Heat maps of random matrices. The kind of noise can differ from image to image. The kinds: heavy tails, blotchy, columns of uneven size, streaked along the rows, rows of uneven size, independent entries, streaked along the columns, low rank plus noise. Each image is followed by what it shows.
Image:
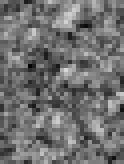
blotchy
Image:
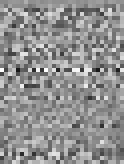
rows of uneven size
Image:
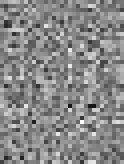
low rank plus noise
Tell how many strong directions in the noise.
three or four
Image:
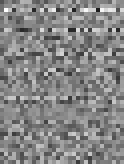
rows of uneven size
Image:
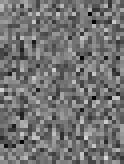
low rank plus noise
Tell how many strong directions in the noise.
three or four
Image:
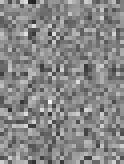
low rank plus noise
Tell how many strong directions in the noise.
two
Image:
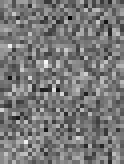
low rank plus noise
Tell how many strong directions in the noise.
five to eight
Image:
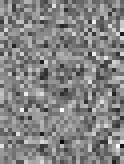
low rank plus noise
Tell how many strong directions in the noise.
three or four
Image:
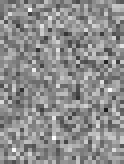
independent entries
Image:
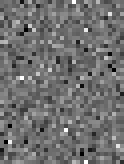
heavy tails
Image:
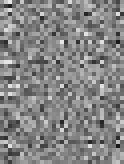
low rank plus noise
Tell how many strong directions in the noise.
three or four
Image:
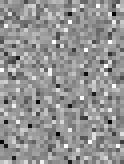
heavy tails
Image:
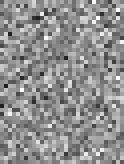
independent entries
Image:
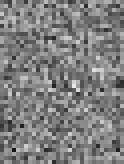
low rank plus noise
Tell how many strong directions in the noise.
five to eight
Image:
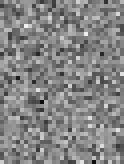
independent entries
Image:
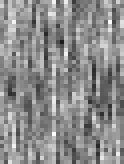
streaked along the columns
